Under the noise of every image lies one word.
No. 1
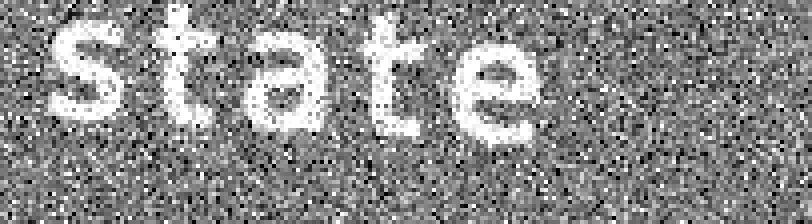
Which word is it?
state
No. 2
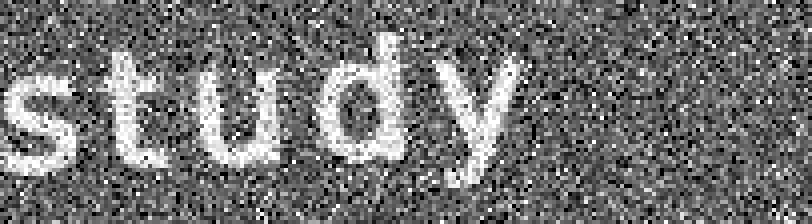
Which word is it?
study
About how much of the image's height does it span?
two thirds
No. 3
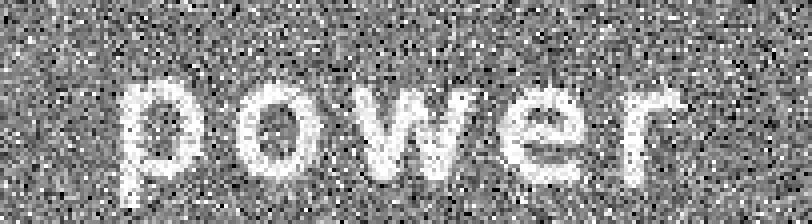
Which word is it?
power
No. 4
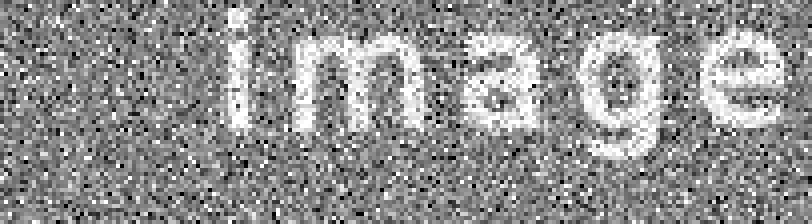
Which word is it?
image
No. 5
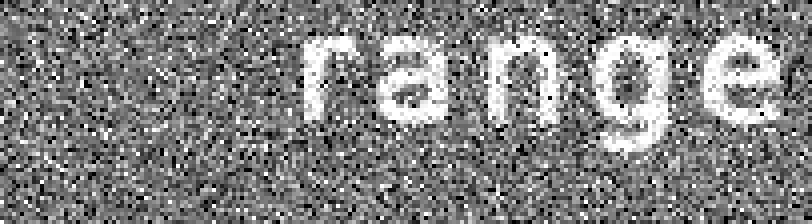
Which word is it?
range
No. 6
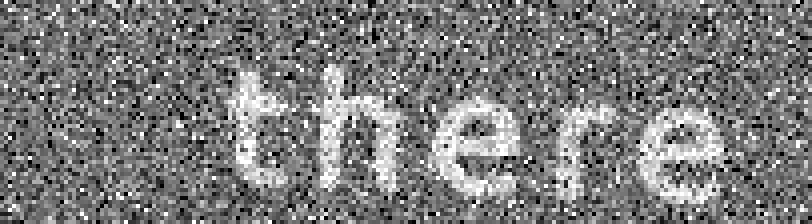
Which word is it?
there
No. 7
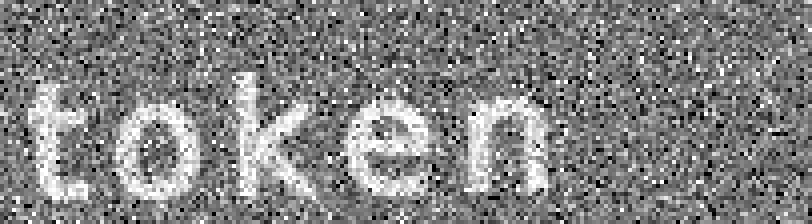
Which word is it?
token
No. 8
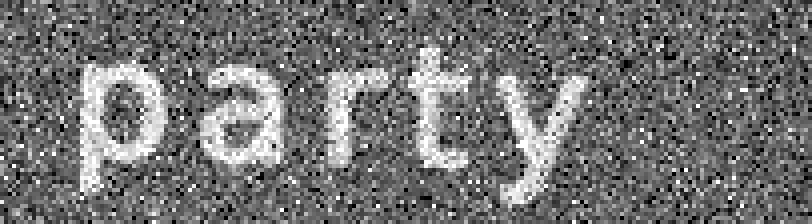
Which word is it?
party
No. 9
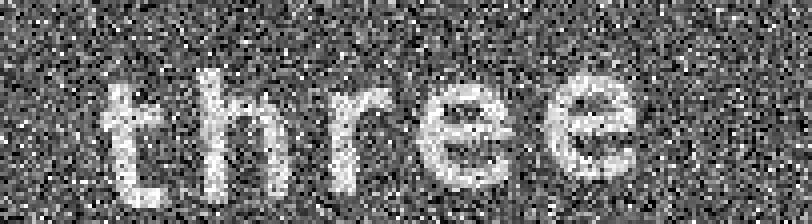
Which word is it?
three
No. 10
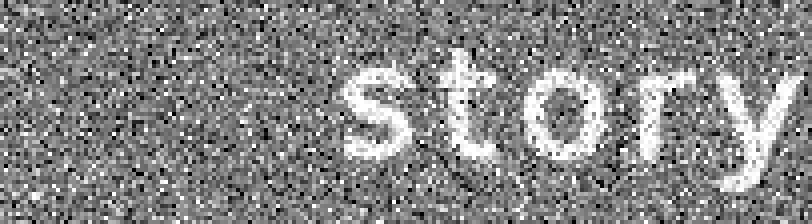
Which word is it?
story
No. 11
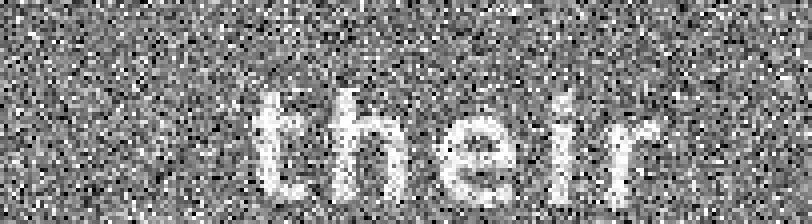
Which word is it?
their
